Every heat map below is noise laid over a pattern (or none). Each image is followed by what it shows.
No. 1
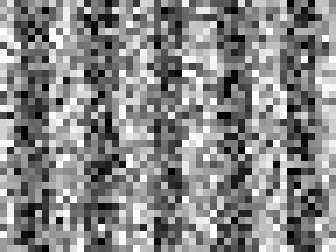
vertical stripes
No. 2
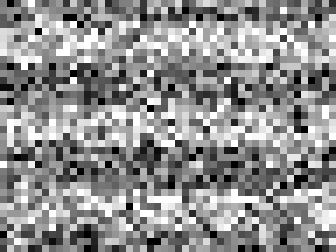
horizontal stripes
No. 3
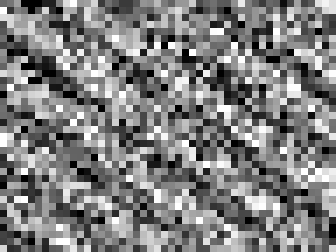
diagonal stripes
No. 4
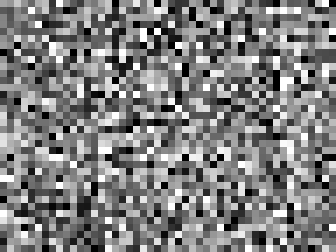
only noise
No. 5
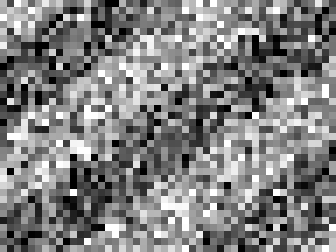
diagonal stripes
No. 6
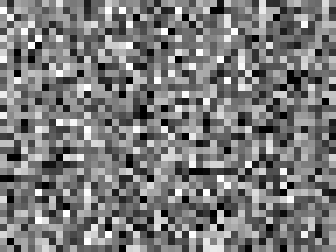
only noise
